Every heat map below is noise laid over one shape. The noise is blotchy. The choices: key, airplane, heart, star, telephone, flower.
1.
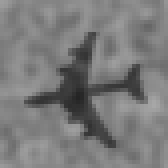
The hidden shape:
airplane
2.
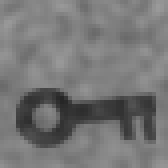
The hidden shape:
key
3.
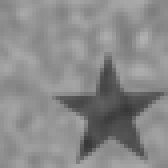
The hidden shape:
star
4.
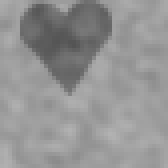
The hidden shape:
heart
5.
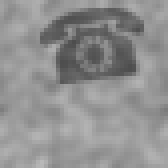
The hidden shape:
telephone
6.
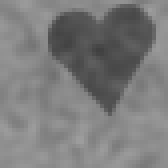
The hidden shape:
heart
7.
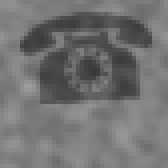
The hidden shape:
telephone
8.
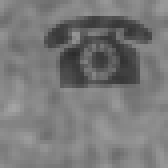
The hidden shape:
telephone
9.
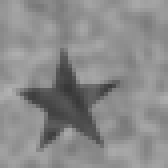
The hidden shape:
star
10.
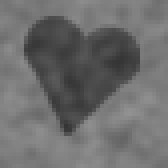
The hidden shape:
heart
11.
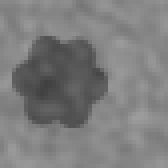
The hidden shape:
flower
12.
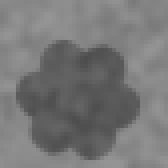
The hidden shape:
flower
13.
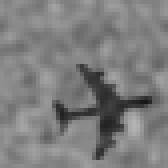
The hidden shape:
airplane
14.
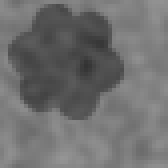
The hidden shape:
flower
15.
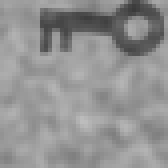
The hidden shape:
key
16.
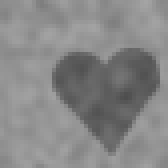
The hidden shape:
heart
